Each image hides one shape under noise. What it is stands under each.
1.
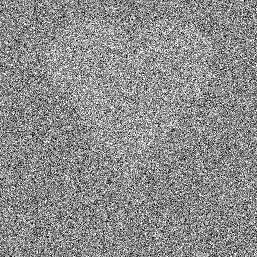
heart
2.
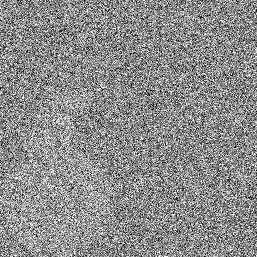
pear
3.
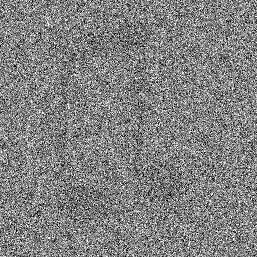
pair of musical notes
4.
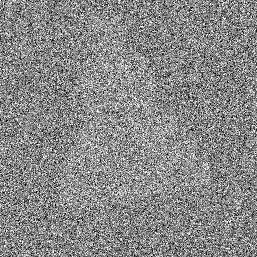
chess pawn
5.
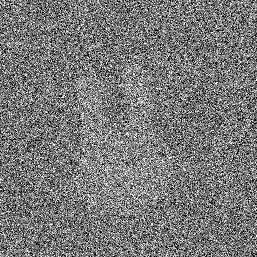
rabbit's head
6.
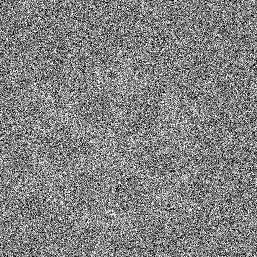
snowflake
